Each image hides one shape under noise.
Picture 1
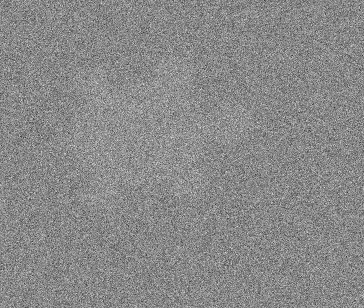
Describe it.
light turtle
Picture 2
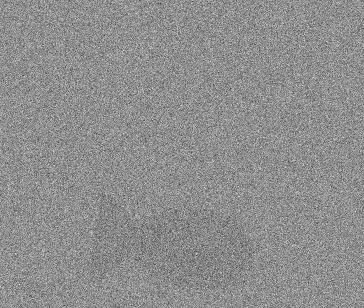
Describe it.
dark fish
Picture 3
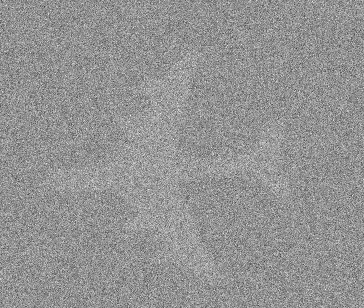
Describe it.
light airplane
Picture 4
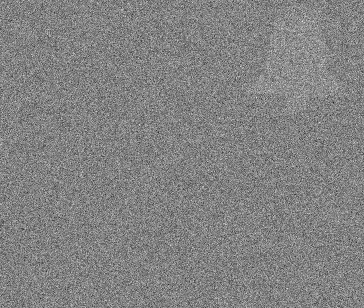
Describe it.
light bell, top right
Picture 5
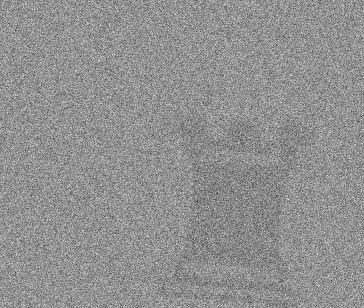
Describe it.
dark chess rook
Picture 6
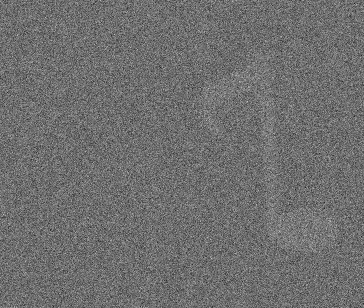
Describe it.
light musical note
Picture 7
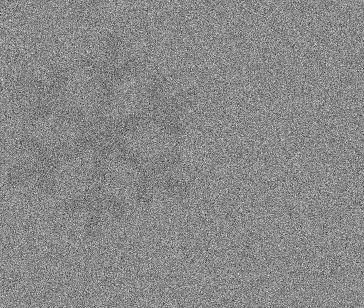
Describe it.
dark snowflake
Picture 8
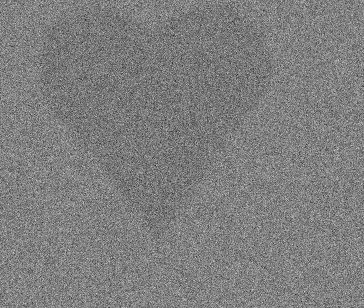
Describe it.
dark heart
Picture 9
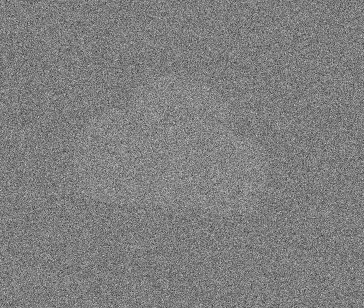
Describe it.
light cloud
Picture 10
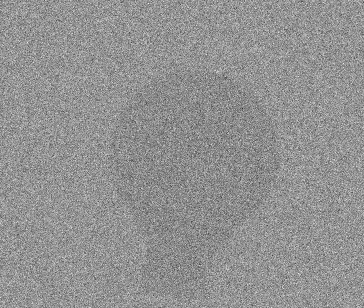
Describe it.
dark light bulb
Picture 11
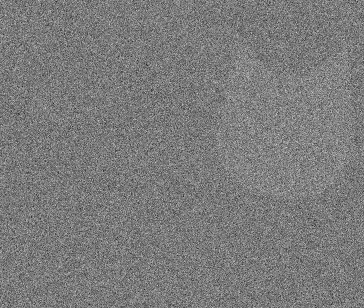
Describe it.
light cat's head
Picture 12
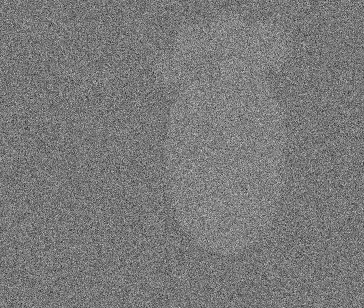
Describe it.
light footprint
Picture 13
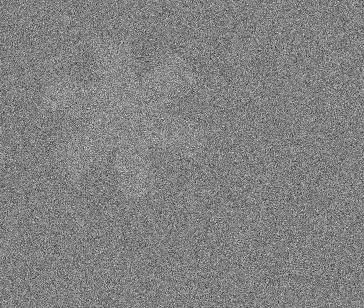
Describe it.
light asterisk
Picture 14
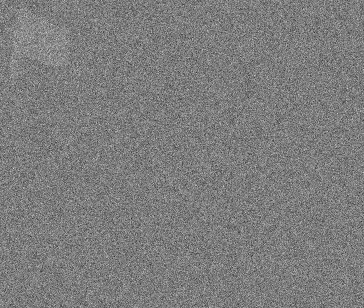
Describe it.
light flag, top left
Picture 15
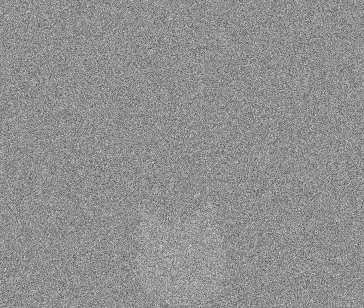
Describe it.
light cat's head, bottom middle
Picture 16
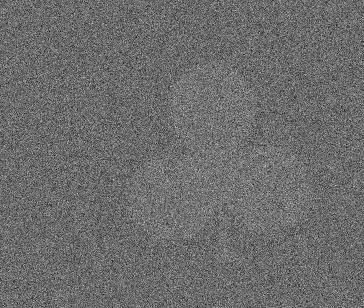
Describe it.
light club
